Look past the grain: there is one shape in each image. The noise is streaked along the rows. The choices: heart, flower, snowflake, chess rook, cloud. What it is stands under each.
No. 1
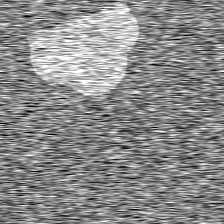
cloud
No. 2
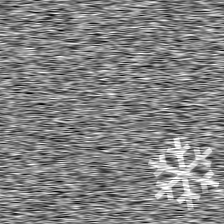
snowflake
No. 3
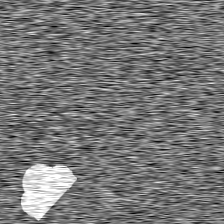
cloud
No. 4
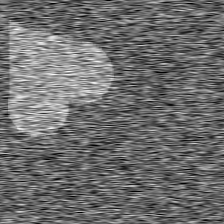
heart
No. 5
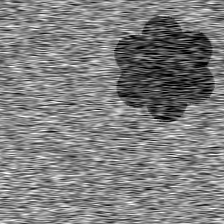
flower
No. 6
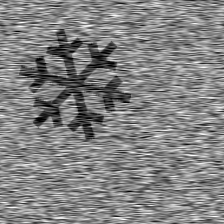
snowflake
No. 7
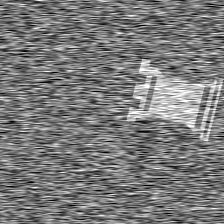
chess rook
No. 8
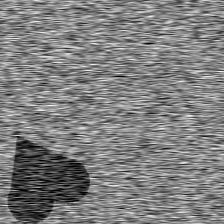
heart
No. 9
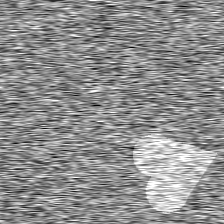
heart
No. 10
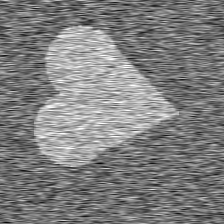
heart
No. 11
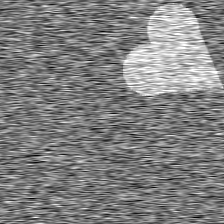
heart
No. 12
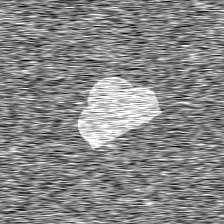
cloud
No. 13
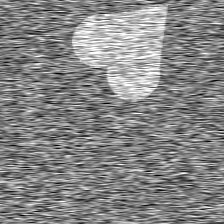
heart
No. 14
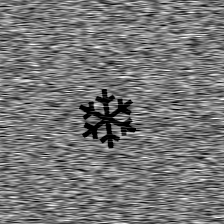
snowflake
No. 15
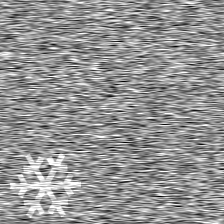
snowflake
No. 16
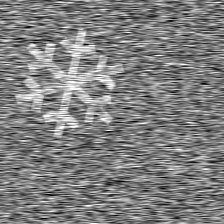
snowflake
